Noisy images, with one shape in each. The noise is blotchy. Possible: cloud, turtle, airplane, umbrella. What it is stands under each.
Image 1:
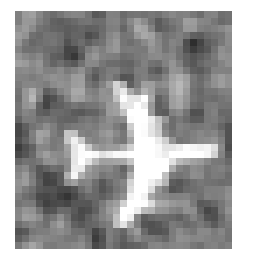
airplane
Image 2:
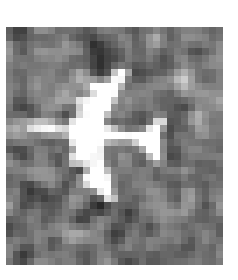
airplane
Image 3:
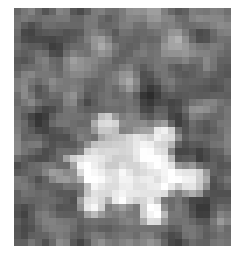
turtle
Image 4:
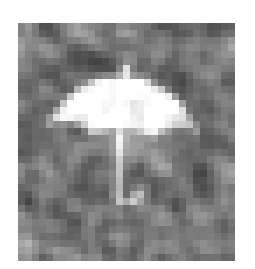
umbrella
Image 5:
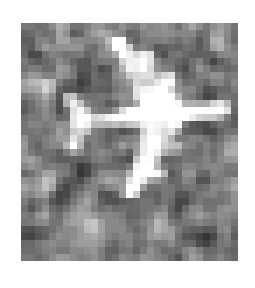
airplane
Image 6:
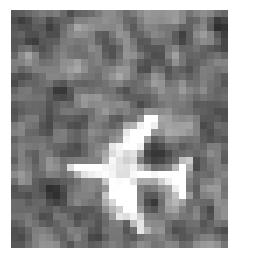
airplane
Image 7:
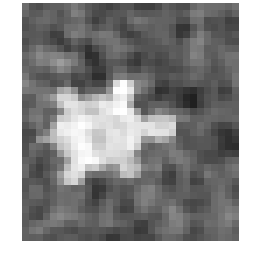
turtle
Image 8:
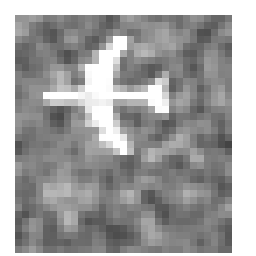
airplane
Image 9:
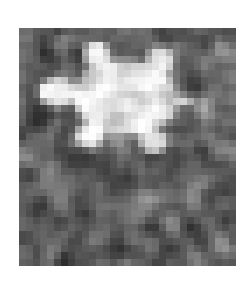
turtle
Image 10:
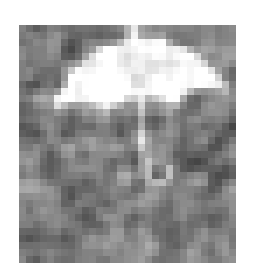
umbrella
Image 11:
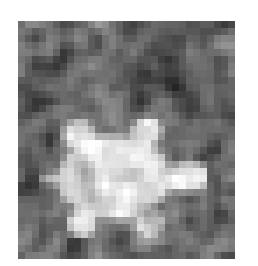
turtle
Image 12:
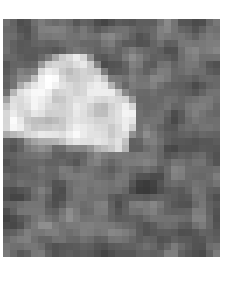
cloud
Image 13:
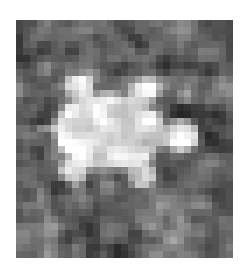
turtle
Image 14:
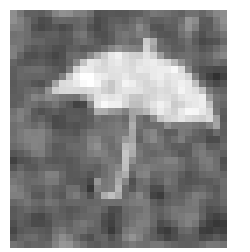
umbrella
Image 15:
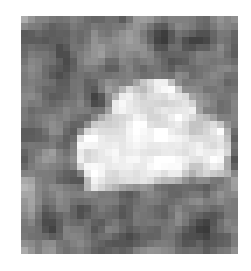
cloud
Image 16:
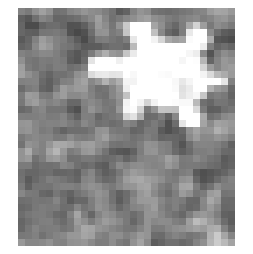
turtle
